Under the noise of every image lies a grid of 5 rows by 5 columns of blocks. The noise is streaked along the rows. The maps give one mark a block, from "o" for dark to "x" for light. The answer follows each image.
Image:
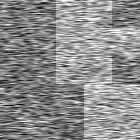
o o x x o
o o x x x
o o x x o
o o o x x
o o o x x
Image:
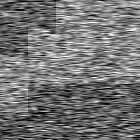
o o x x x
o x x x x
x x x x x
x o o o o
o o o o o
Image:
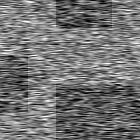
x x o o x
x x x x x
o x x x x
o x o o o
x x o o o
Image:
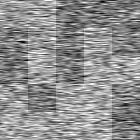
x x o o o
o x o x o
o x o x x
x o x x o
x x x x o
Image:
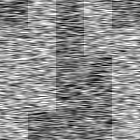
o x o x o
x x o x x
x x o o x
x x o o x
x o o o x
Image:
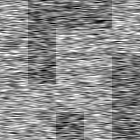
x o o o x
x o x x x
x o x x o
x x x x o
x x o x o
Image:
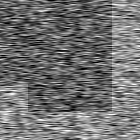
o o o o x
o o o o x
o o o o x
x o o o x
x x x x x
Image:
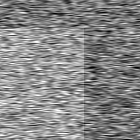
o o o o o
x x x o o
x x x o o
x x x o o
x x x o o
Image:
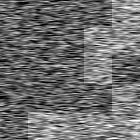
o o o o x
o o o x x
o o o x o
o o o o x
o x x x x
